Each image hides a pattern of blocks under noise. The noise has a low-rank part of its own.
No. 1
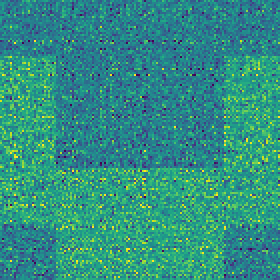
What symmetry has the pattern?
left and right mirror each other
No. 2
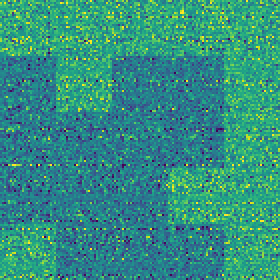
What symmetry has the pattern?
mirrored about the diagonal from the bottom left
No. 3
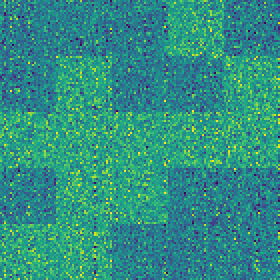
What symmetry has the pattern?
no symmetry
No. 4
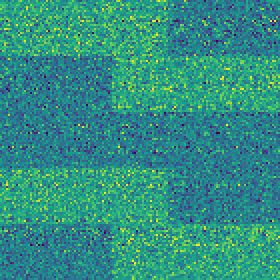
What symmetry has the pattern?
the same after a half turn
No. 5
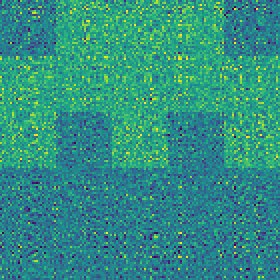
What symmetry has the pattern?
left and right mirror each other
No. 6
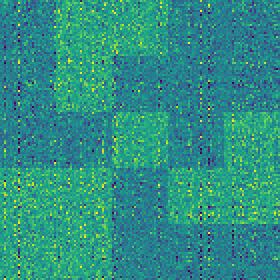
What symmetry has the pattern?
mirrored about the diagonal from the bottom left
